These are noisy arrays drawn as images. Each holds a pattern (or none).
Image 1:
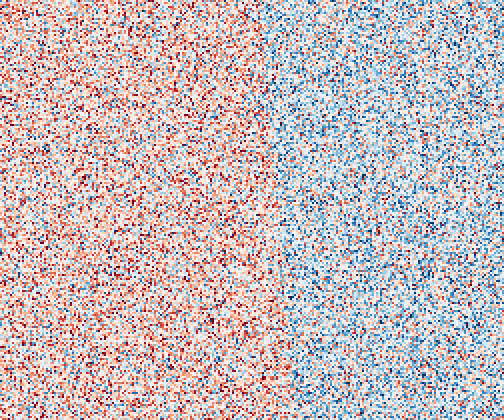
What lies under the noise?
a sharp edge
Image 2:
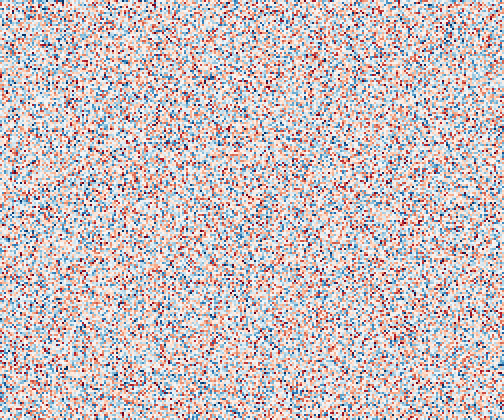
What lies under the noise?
only noise
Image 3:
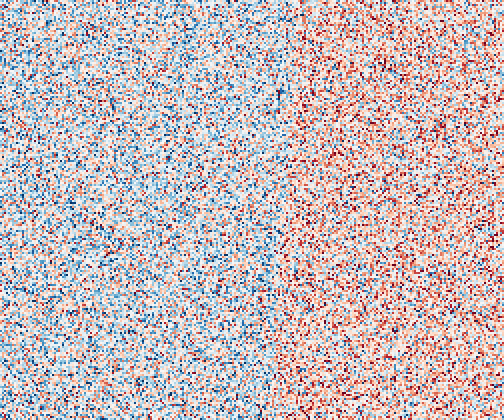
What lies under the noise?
a sharp edge
